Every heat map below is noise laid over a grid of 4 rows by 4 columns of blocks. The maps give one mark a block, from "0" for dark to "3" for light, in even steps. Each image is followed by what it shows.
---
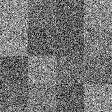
3103
3002
0311
1203
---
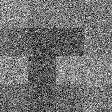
3222
1002
3033
1012
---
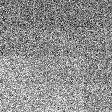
0000
1111
3221
3332
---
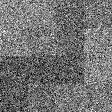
3312
3213
0003
0122
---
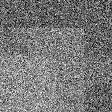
0000
1220
3321
3320
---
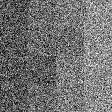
0123
0113
0023
0123
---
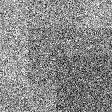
3223
3111
3100
2200
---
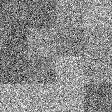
0023
0212
0132
3330
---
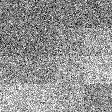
0000
0012
1123
3321
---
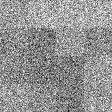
2333
1021
1002
2102
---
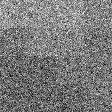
3332
1221
0011
0001
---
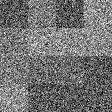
0203
2333
2110
3000
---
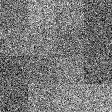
1320
2210
0120
0233
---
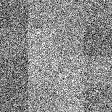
0221
1320
0332
0231
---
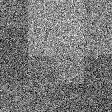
1332
0332
0120
1100
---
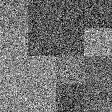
2000
3003
3321
3301
